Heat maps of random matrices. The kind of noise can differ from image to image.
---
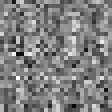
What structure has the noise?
low rank plus noise
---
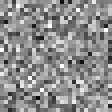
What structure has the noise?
independent entries
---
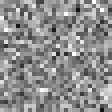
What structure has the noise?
independent entries
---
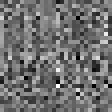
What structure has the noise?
low rank plus noise
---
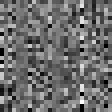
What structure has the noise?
columns of uneven size
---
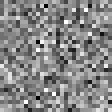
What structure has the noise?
independent entries
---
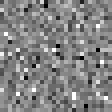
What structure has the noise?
heavy tails
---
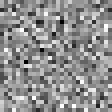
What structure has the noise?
independent entries
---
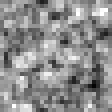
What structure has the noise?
blotchy
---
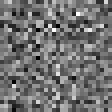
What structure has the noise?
low rank plus noise
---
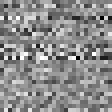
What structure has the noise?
rows of uneven size
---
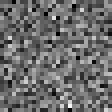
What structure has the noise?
independent entries
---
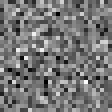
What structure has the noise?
low rank plus noise
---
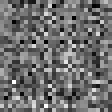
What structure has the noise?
low rank plus noise
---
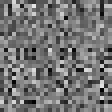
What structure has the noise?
low rank plus noise
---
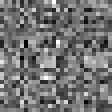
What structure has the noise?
low rank plus noise
